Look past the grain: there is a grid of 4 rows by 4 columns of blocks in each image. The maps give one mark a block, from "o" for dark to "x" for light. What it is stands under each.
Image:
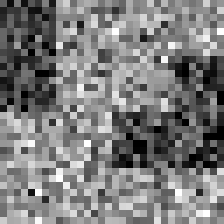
o x x x
o x x o
x x o o
x x x x
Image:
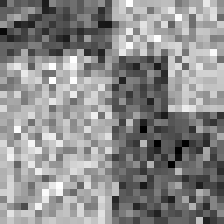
o o x x
x x o x
x x o o
x x o o
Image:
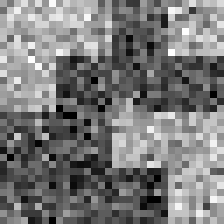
x x o x
x o o o
o o x x
o o o x
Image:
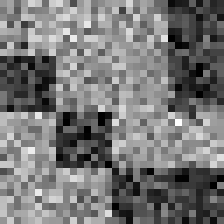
x x x o
o x x o
x o x x
x x o o
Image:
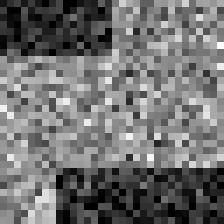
o o x x
x x x x
x x x x
x o o o
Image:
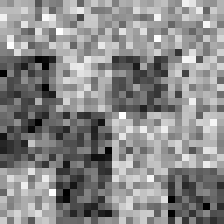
x x x x
o x o x
o o x x
x o x o
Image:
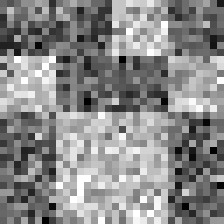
o o x o
x o o x
o x x o
o x x o
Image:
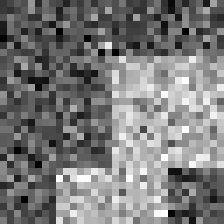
o o o o
o o x x
o o x x
o x x o
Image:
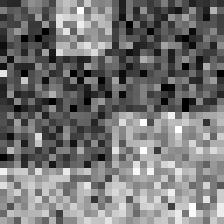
o x o o
o o o o
o o x x
x x x x
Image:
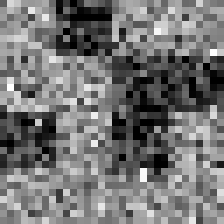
x o x x
x x o o
o x o x
x x x x
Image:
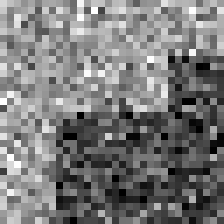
x x x x
x x x o
x o o o
x o o o
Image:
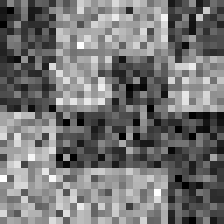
o x x o
o x o x
x o o o
x x x o
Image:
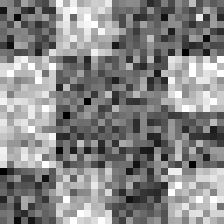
o x o o
x o o x
x o o o
o x o x
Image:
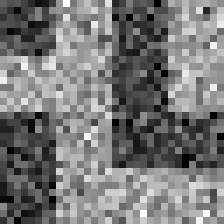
o x o x
x x o x
o x o o
o x x x
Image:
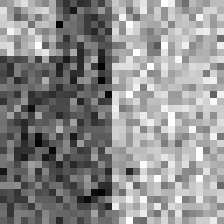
x o x x
o o x x
o o x x
o o x x
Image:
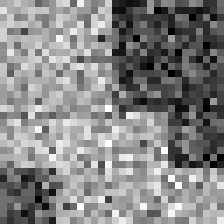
x x o o
x x o o
x x x o
o x x x
